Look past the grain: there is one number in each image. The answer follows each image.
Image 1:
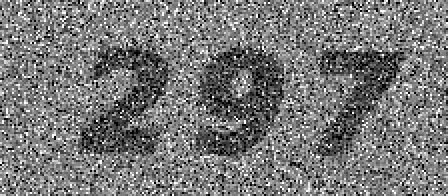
297
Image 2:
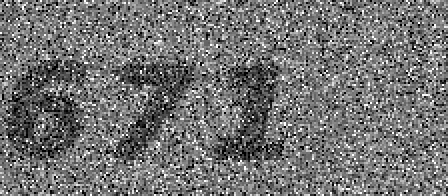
671
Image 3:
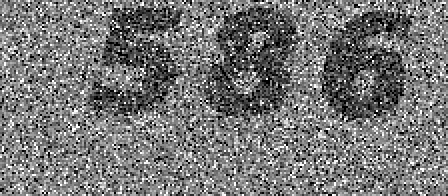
586
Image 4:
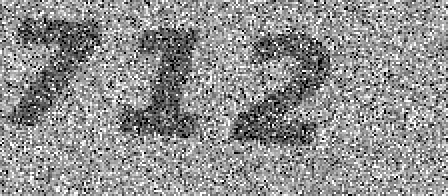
712
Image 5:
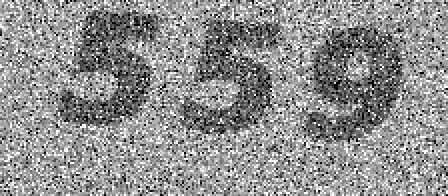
559
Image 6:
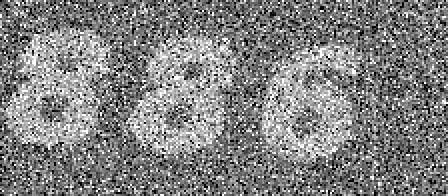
886
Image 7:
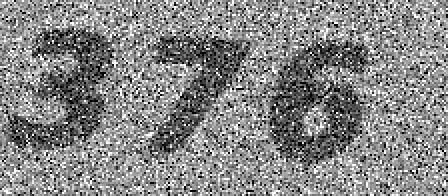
376
